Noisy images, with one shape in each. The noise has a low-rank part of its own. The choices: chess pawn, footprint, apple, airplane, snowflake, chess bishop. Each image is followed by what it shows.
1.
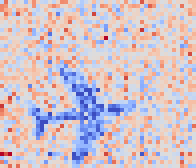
airplane
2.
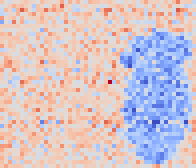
footprint
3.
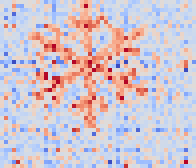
snowflake
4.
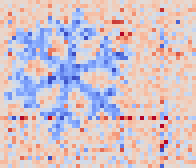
snowflake
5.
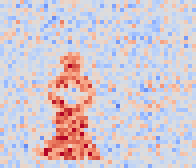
chess bishop
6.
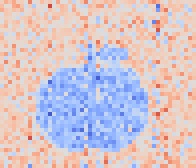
apple
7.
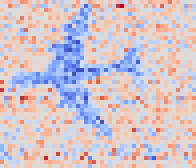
airplane
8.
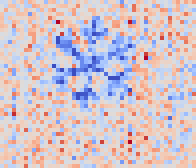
snowflake
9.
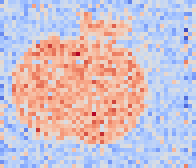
apple
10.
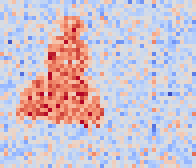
chess pawn
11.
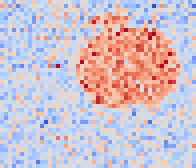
apple
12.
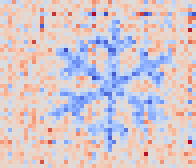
snowflake
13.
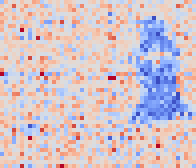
chess bishop
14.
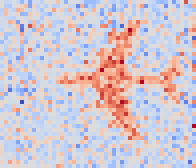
airplane
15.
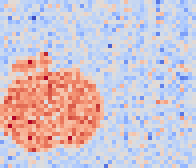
apple
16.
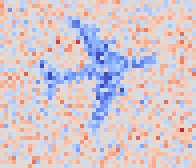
airplane
